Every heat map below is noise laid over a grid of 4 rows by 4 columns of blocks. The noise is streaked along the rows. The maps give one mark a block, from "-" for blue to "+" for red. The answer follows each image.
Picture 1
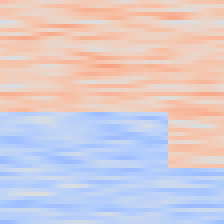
+ + + +
+ + + +
- - - +
- - - -
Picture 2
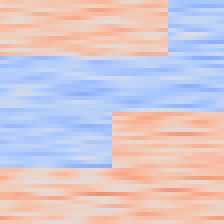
+ + + -
- - - -
- - + +
+ + + +
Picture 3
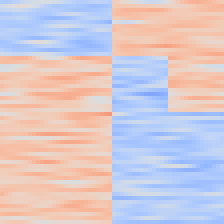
- - + +
+ + - +
+ + - -
+ + - -
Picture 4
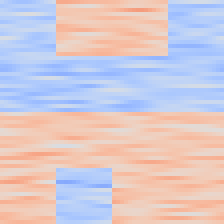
- + + -
- - - -
+ + + +
+ - + +
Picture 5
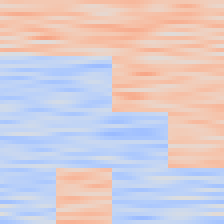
+ + + +
- - + +
- - - +
- + - -
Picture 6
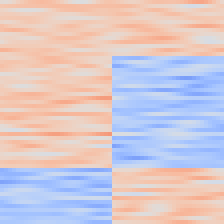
+ + + +
+ + - -
+ + - -
- - + +
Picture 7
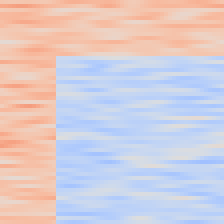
+ + + +
+ - - -
+ - - -
+ - - -
